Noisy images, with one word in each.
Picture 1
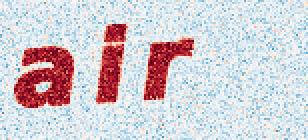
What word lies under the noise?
air
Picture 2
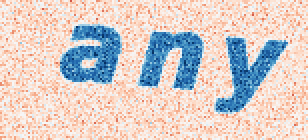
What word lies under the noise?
any
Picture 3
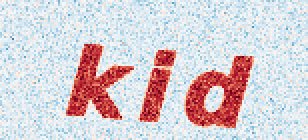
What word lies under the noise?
kid
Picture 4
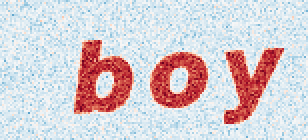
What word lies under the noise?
boy
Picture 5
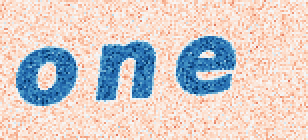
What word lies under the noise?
one
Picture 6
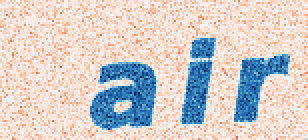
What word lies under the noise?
air
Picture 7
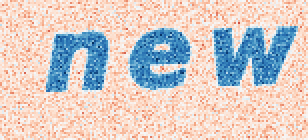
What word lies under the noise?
new
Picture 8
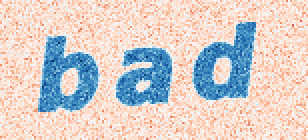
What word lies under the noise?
bad
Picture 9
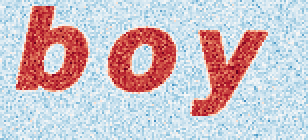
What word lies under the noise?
boy
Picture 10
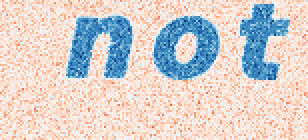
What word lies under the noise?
not
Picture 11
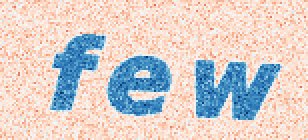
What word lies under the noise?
few
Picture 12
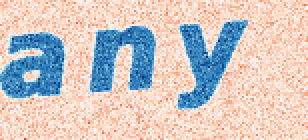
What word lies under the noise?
any
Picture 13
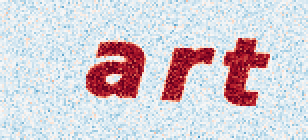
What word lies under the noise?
art
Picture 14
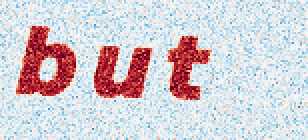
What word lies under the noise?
but
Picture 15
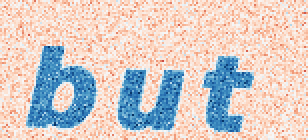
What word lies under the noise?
but
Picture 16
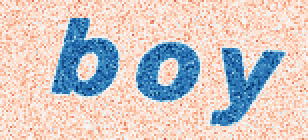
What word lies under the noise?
boy
